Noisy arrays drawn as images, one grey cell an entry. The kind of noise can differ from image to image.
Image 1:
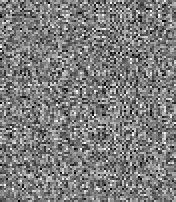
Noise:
low rank plus noise
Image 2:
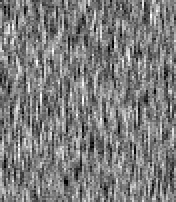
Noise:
streaked along the columns
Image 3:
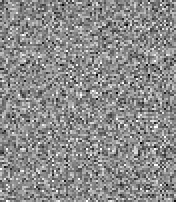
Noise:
low rank plus noise
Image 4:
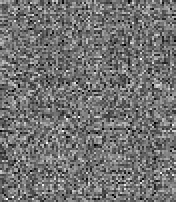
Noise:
low rank plus noise
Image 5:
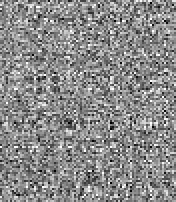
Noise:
low rank plus noise
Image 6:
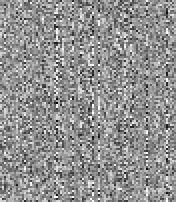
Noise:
columns of uneven size
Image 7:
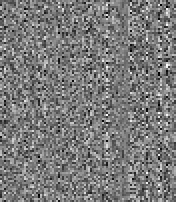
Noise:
columns of uneven size
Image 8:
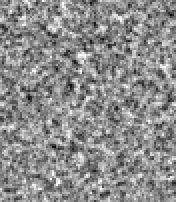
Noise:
blotchy
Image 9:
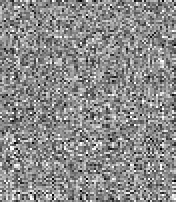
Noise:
low rank plus noise
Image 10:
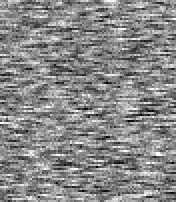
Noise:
streaked along the rows
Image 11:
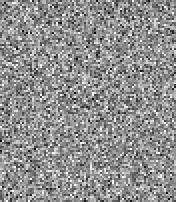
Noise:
independent entries
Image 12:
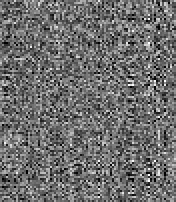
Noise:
low rank plus noise
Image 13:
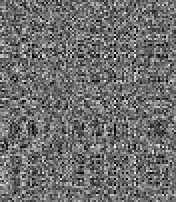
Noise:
low rank plus noise
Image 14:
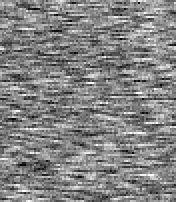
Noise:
streaked along the rows
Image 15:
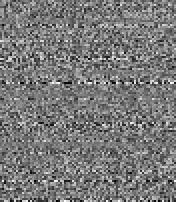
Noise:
rows of uneven size
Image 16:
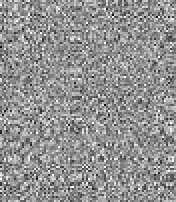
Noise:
low rank plus noise
